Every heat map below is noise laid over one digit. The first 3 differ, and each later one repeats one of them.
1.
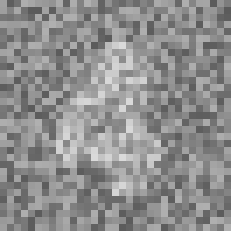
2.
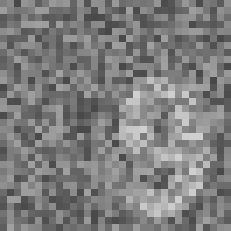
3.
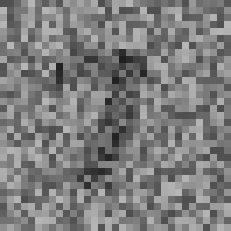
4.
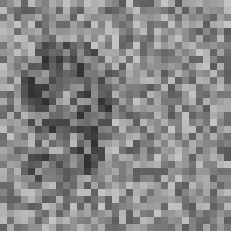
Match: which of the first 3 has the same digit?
2
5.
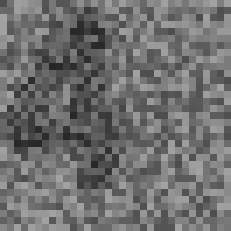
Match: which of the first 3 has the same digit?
1
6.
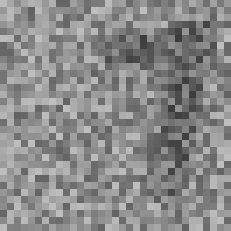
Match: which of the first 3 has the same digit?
3
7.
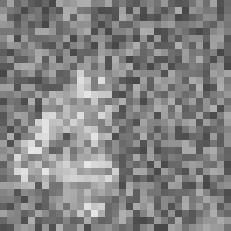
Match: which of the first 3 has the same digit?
1
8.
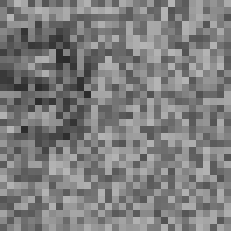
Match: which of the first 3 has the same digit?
2
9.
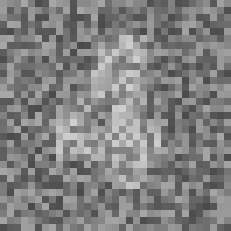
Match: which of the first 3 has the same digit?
1
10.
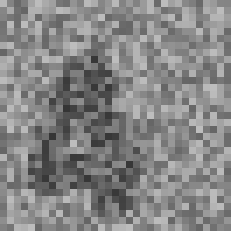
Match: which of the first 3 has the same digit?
1
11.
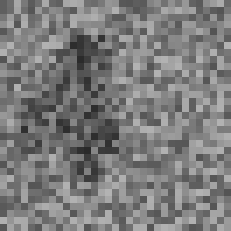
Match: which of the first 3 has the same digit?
1
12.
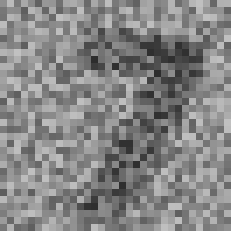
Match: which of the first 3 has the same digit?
3
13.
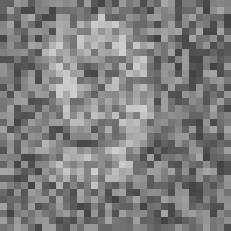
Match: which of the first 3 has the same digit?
2
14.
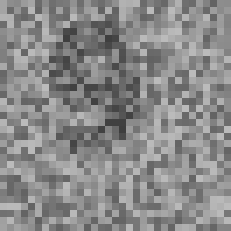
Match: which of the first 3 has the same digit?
2
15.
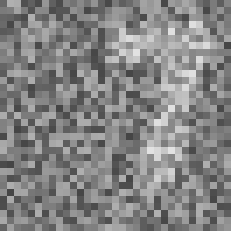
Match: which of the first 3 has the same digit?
3
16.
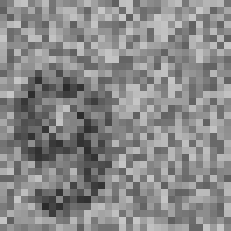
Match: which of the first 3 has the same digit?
2
